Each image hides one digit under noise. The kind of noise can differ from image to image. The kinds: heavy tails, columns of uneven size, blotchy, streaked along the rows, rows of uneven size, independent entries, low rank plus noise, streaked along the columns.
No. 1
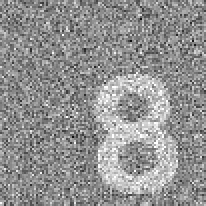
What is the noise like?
low rank plus noise
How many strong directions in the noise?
three or four
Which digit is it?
8
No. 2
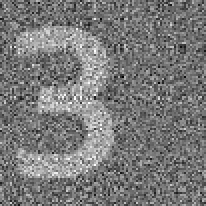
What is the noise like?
low rank plus noise
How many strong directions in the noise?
two
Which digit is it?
3
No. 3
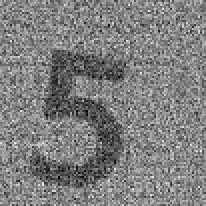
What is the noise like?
low rank plus noise
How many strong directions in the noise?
five to eight
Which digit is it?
5
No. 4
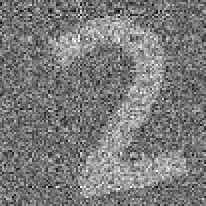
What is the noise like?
low rank plus noise
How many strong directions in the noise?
one
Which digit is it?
2
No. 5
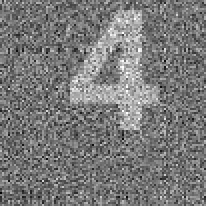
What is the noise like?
low rank plus noise
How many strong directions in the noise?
two
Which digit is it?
4
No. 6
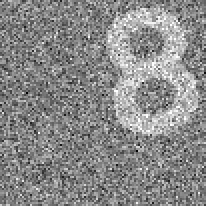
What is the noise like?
independent entries
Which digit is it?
8
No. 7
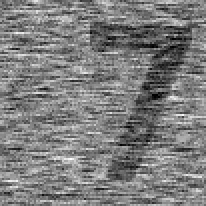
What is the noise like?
streaked along the rows
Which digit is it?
7
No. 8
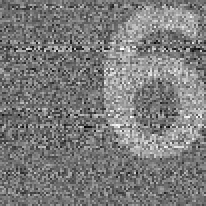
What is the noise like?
rows of uneven size
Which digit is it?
6
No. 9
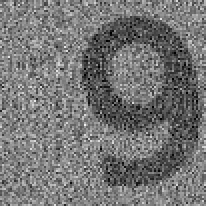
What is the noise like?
low rank plus noise
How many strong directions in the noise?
one
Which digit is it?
9
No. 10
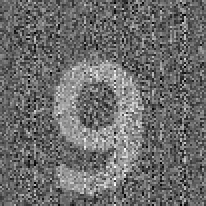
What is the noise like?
columns of uneven size
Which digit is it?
9
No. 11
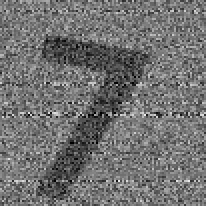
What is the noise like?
rows of uneven size
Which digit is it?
7
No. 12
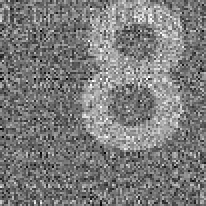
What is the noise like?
low rank plus noise
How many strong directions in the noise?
two
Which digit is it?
8
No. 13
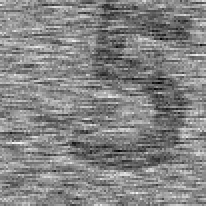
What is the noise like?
streaked along the rows
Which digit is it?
5
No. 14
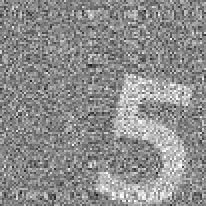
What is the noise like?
low rank plus noise
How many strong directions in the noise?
one
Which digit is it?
5
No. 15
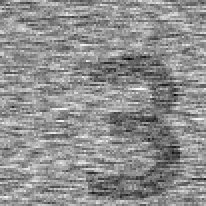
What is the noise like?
streaked along the rows
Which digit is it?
3
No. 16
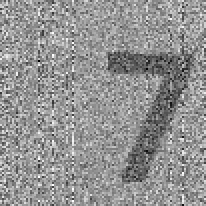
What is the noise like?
columns of uneven size
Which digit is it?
7
